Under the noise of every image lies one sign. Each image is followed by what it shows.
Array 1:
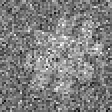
hash sign
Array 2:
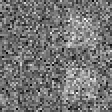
colon
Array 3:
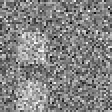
colon
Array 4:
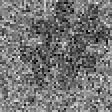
hash sign
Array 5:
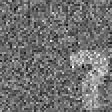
question mark
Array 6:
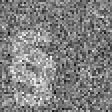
section sign
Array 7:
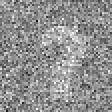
question mark
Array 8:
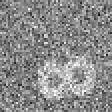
infinity sign
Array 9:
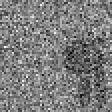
pilcrow
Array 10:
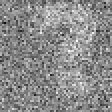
question mark
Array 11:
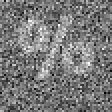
percent sign
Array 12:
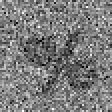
percent sign
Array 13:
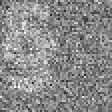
section sign
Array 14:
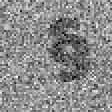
section sign
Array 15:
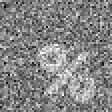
percent sign
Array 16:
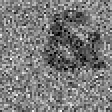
ampersand
